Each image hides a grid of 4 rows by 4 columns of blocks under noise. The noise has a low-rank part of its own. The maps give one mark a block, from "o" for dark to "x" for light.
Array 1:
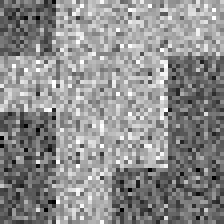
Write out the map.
o x x x
x x x o
o x x o
o x o o
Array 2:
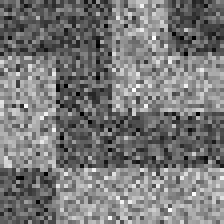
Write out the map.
o o x o
x o x x
x o o o
o x x x
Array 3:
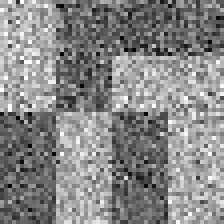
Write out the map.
x o o o
x o x x
o x o x
o x o x
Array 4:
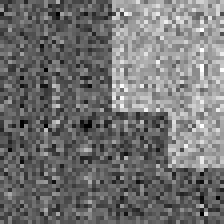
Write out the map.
o o x x
o o x x
o o o x
o o o o
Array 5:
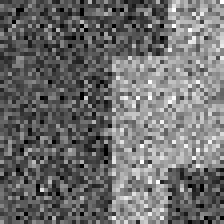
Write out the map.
o o o x
o o x x
o o x x
o o x o
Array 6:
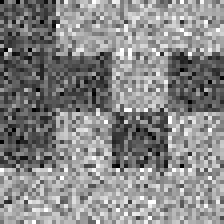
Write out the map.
o x x x
o o x o
o x o x
x x x x
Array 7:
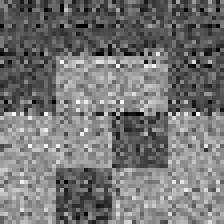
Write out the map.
o o o o
o x x o
x x o x
x o x x
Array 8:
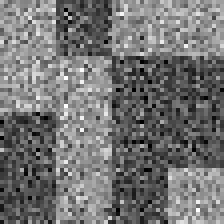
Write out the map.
x o x x
x x o o
o x o o
o x o x
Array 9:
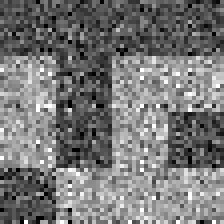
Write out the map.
o o o o
x o x x
x o x o
o x x x
